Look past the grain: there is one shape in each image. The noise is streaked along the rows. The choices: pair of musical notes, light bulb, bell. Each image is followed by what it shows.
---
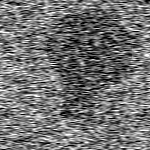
light bulb
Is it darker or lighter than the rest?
darker
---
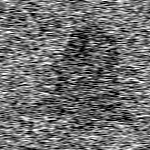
bell
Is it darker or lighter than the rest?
darker
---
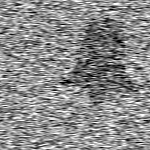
bell
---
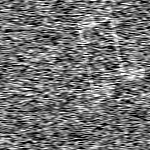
pair of musical notes
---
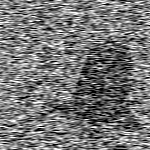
bell
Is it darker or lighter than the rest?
darker
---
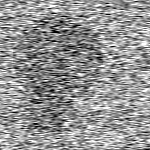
light bulb
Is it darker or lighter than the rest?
darker
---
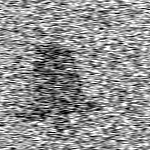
bell
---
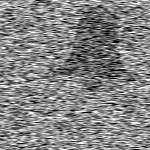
bell
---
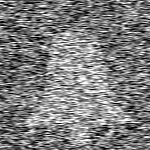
bell
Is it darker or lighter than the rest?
lighter
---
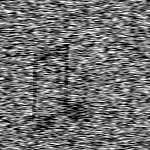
pair of musical notes
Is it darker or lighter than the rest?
darker
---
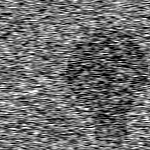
light bulb
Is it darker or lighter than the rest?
darker
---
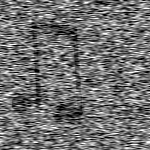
pair of musical notes
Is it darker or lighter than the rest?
darker
